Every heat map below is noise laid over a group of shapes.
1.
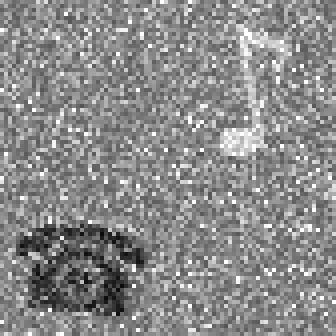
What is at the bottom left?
telephone
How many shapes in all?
2
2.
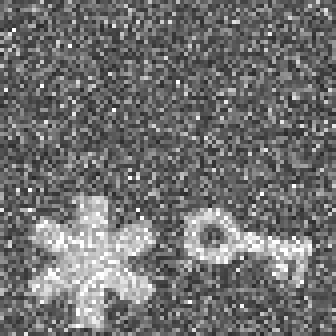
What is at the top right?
nothing
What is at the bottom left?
asterisk
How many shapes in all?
2
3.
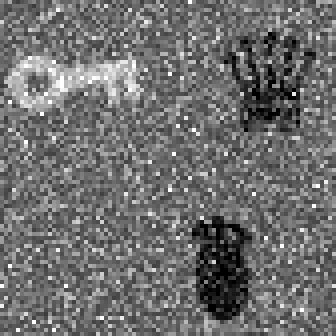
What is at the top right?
chess queen
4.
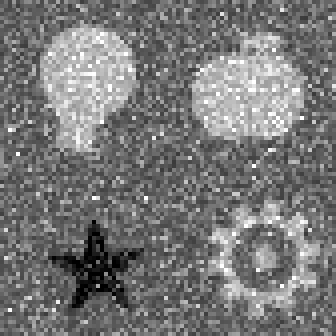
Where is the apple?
top right
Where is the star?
bottom left
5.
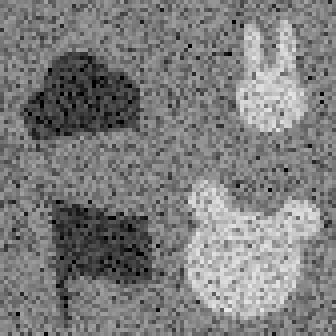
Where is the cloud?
top left
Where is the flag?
bottom left
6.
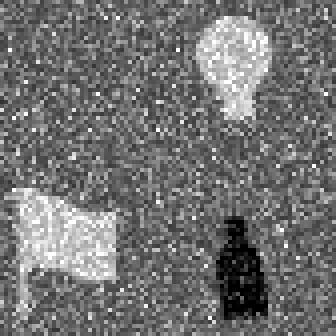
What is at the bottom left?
flag
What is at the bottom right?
bottle
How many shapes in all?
3
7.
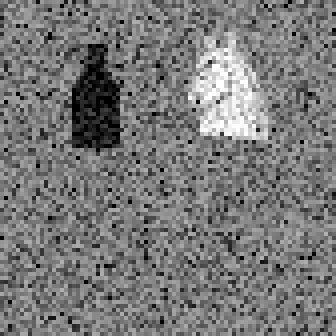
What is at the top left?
bottle
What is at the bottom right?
nothing
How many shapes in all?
2
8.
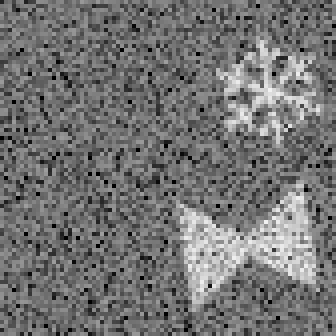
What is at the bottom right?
bow tie
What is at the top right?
snowflake
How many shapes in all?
2
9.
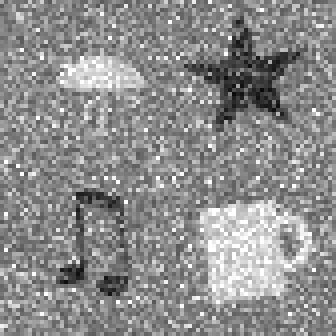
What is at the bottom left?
pair of musical notes
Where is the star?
top right
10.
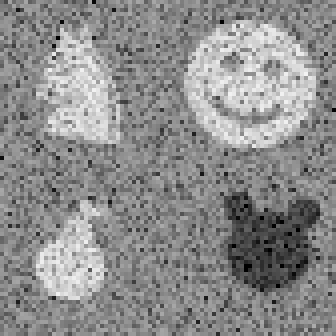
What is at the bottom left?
pear
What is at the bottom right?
bear's head
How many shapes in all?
4
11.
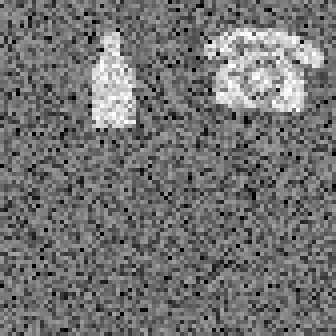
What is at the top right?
telephone
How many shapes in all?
2
